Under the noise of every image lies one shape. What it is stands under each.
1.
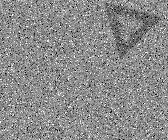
triangle frame
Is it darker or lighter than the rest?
darker
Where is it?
top right
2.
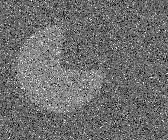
disc with a wedge cut out
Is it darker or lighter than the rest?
lighter
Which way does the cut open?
up and right
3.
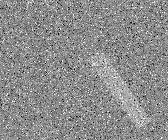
bar
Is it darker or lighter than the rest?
lighter
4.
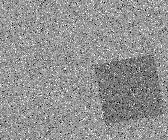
square
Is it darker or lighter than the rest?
darker
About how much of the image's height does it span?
half
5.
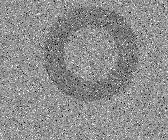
ring
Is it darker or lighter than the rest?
darker
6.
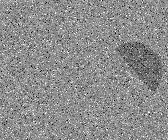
half disc
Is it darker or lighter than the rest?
darker
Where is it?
middle right
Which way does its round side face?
up and right
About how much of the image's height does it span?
a third
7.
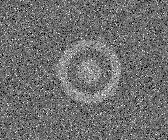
bullseye
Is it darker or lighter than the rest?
lighter
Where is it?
centre
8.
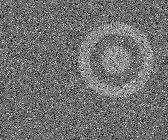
bullseye
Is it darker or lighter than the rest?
lighter
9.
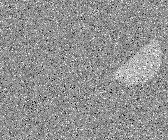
half disc
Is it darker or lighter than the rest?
lighter
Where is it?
middle right
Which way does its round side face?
down and right
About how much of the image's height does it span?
a third
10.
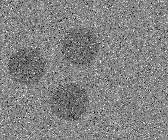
three dots
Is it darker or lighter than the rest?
darker
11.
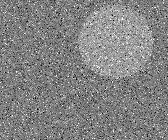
disc
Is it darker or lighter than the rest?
lighter
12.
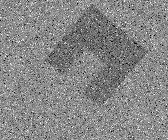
square with a notch
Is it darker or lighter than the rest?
darker
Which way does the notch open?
down and left
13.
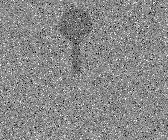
lollipop
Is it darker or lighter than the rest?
darker
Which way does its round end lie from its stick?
up
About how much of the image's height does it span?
half
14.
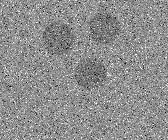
three dots
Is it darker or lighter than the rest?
darker
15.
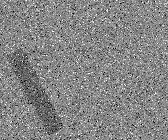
bar
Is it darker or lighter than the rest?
darker
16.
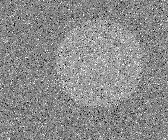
disc
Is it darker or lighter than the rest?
lighter
